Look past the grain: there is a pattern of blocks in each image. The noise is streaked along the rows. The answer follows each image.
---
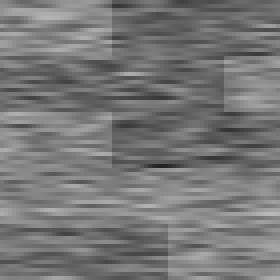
no symmetry
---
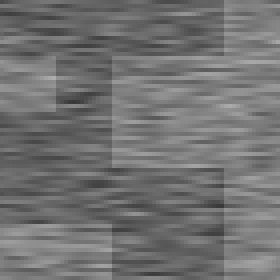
no symmetry
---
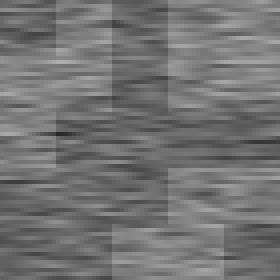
mirrored about the diagonal from the bottom left
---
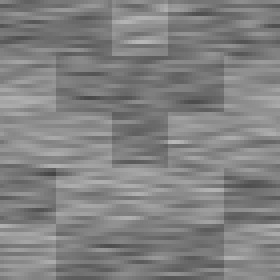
left and right mirror each other
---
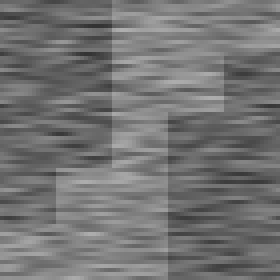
the same after a half turn
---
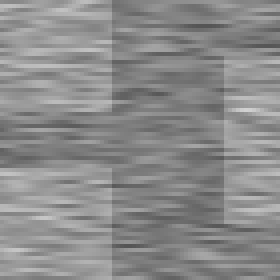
top and bottom mirror each other
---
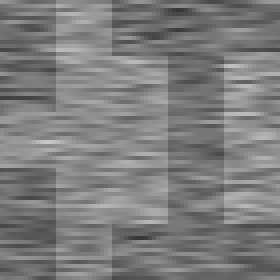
top and bottom mirror each other
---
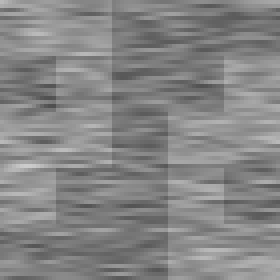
the same after a half turn
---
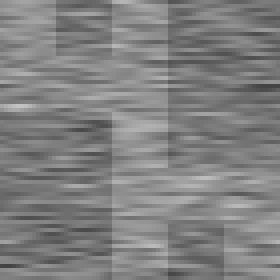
the same after a half turn
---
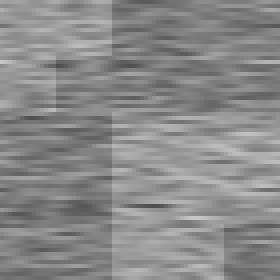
mirrored about the diagonal from the top left
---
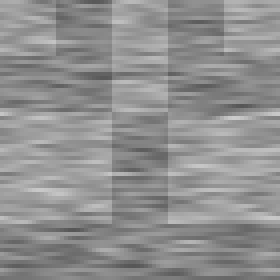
left and right mirror each other
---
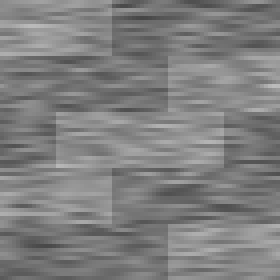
the same after a half turn
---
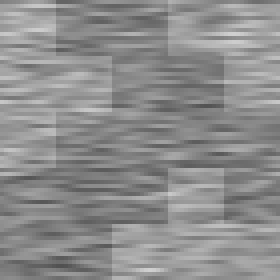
mirrored about the diagonal from the bottom left
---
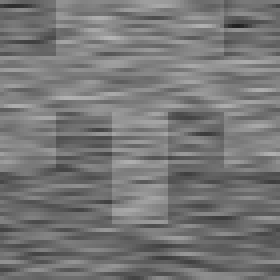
left and right mirror each other
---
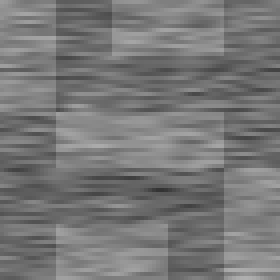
the same after a half turn
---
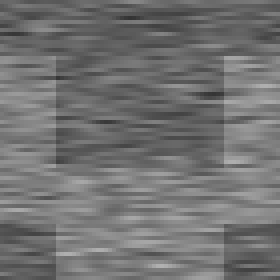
left and right mirror each other
